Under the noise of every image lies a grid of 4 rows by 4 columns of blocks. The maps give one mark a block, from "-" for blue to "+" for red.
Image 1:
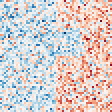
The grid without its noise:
- - + +
- - - +
- - + +
- - + +
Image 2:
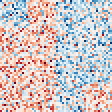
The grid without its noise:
- + - -
+ + - -
+ + - -
+ + - +
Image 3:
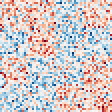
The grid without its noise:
+ + - +
- + - -
+ - - +
- - + +
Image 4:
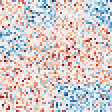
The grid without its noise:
+ - + -
- + + +
+ + + +
+ + - -
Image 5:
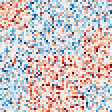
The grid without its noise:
+ - - -
- - - +
- + + +
- + + -
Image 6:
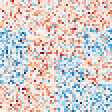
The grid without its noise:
+ + + +
- + + -
- + - +
+ + - -
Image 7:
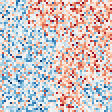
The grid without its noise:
- + + +
- - + +
- - + +
- - + -
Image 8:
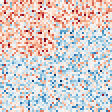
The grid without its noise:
+ + + +
+ + - -
- - - -
- - - -
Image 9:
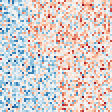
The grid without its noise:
- + + +
- + + +
- - + +
- - + +
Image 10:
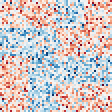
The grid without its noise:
+ + - +
- - + +
+ - - -
+ - + +
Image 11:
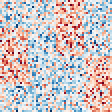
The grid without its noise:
- - + -
+ - + -
+ - - +
- - - +
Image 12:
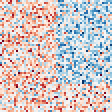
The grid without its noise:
+ + - -
+ + - -
+ + - -
+ + + +
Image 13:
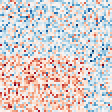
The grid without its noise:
- - - -
- - - -
+ + + -
+ + + -
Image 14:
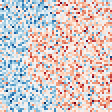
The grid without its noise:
- - + +
- + + +
- + + +
- - + +
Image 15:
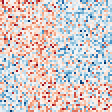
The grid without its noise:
+ + - -
+ + - -
- + - -
- + + +
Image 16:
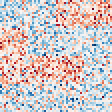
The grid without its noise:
- - + +
+ - - -
+ + + -
- - - -
